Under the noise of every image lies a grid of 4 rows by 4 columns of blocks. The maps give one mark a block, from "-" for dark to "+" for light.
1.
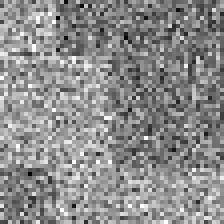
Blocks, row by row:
+ - - -
+ + - -
+ + - -
- + + +
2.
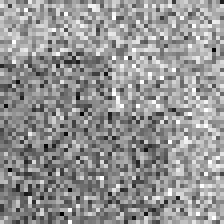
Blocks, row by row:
+ + + +
- - + +
- - - +
- - - +
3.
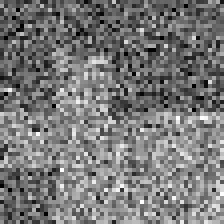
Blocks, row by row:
- - - -
- + - -
+ + + +
- + + +
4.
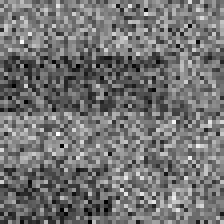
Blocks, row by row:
+ + + +
- - - +
+ + + +
- - + +
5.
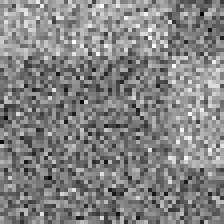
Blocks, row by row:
+ + + -
- - - +
- - - +
- - - -
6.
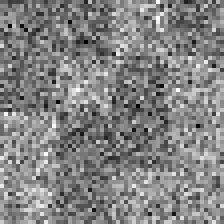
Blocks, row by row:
- - + -
- + - +
+ - - +
+ - + +
